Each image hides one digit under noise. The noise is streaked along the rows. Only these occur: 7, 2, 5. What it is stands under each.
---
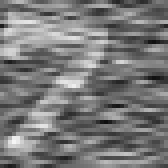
7
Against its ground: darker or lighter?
lighter
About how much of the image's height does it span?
nearly all
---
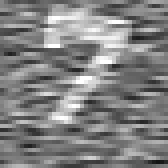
7
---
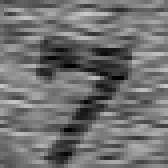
7
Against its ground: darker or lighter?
darker
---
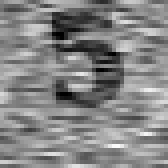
5
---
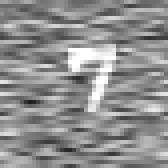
7
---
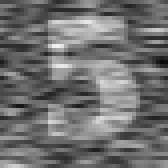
5
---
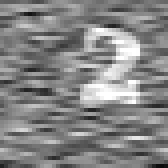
2
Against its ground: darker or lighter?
lighter
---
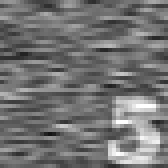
5
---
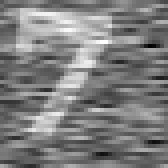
7
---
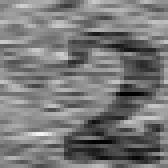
2
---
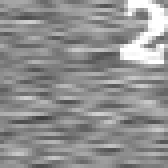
2
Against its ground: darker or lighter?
lighter
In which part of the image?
top right
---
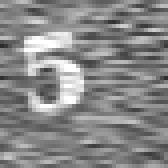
5
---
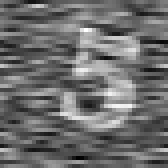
5
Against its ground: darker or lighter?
lighter
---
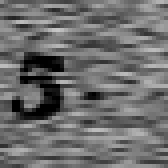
5
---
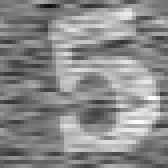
5
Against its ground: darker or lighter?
lighter
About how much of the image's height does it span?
nearly all
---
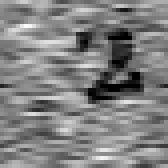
2
